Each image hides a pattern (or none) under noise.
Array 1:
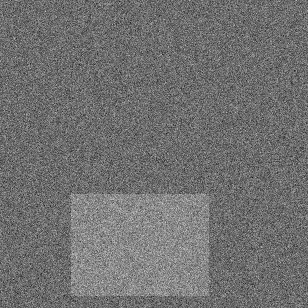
one block
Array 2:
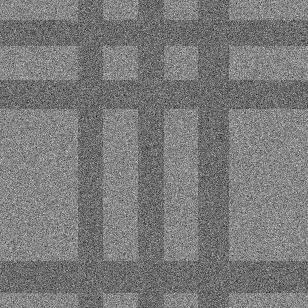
bands of rows crossing bands of columns
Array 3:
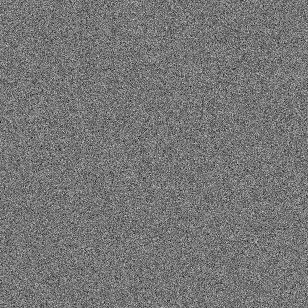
only noise
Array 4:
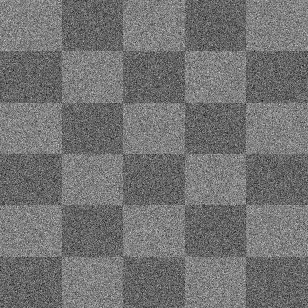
a checkerboard
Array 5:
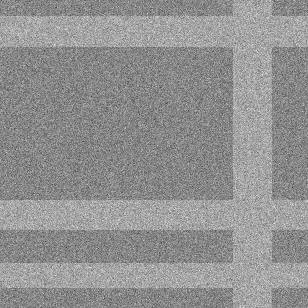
bands of rows crossing bands of columns
